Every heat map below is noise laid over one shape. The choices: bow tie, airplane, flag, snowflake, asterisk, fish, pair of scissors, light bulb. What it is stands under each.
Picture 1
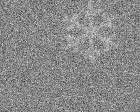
snowflake
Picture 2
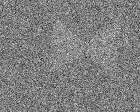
bow tie
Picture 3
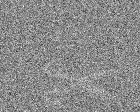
pair of scissors
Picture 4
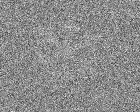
snowflake
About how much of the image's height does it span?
two thirds
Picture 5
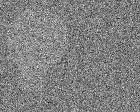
light bulb
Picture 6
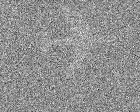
airplane
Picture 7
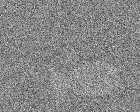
fish
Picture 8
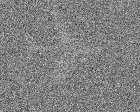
airplane
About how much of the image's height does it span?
two thirds
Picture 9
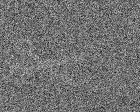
pair of scissors
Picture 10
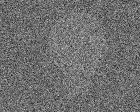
light bulb
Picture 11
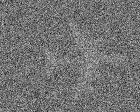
airplane
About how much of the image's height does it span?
two thirds
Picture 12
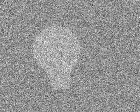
light bulb
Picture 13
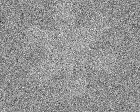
asterisk
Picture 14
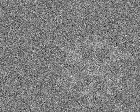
snowflake
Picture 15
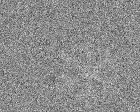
snowflake
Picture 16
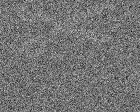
pair of scissors
